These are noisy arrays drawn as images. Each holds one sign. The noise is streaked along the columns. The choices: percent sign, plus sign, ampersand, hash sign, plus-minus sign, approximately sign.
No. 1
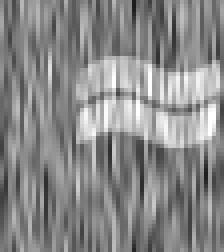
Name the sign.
approximately sign
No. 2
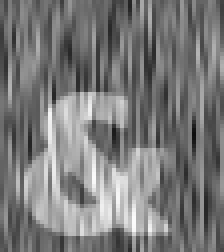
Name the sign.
ampersand
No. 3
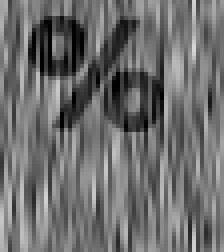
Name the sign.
percent sign
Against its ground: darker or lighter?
darker
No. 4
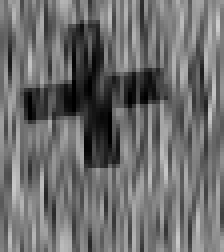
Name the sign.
plus sign
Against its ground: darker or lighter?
darker
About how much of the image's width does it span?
two thirds
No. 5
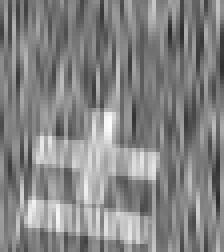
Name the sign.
plus-minus sign
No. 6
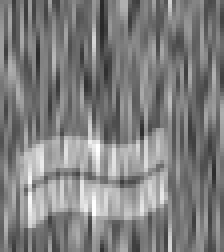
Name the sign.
approximately sign
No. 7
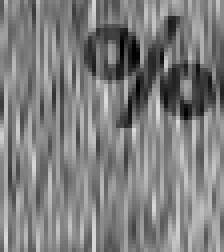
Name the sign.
percent sign
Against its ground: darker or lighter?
darker
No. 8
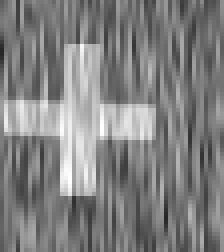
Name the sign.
plus sign
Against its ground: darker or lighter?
lighter
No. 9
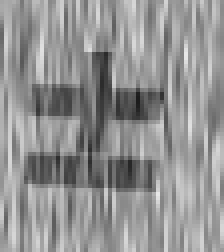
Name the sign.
plus-minus sign
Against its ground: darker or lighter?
darker
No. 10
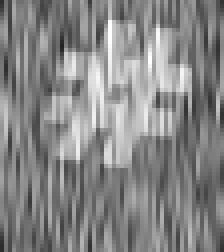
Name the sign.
hash sign
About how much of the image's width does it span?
two thirds
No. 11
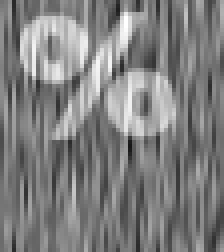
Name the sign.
percent sign
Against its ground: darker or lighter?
lighter
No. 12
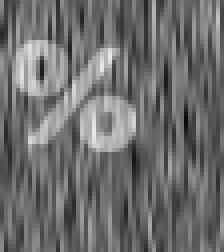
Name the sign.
percent sign
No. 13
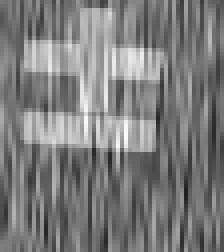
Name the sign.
plus-minus sign
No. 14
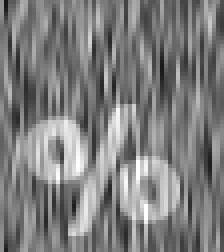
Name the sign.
percent sign
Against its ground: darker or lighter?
lighter
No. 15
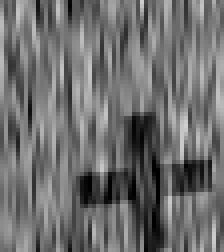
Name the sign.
plus sign
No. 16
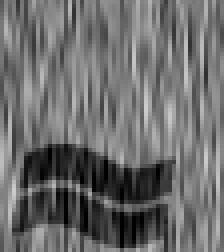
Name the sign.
approximately sign
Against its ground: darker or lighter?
darker
